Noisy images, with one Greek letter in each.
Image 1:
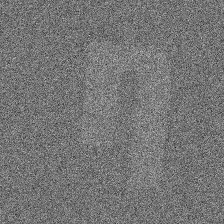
light eta
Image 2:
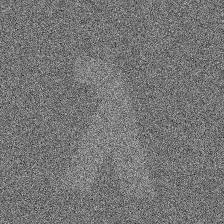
light lambda
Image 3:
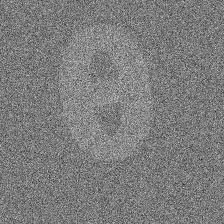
light theta
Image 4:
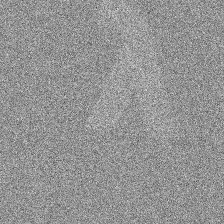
light lambda
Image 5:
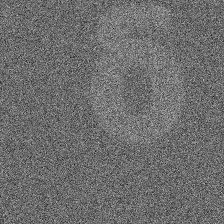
light delta
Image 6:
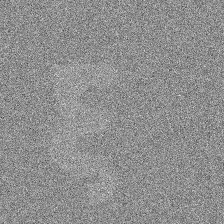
light xi
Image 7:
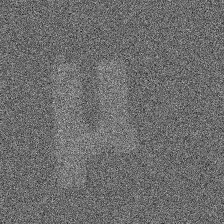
light mu
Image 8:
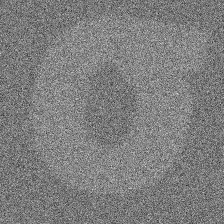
light sigma
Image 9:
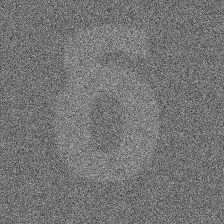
light delta
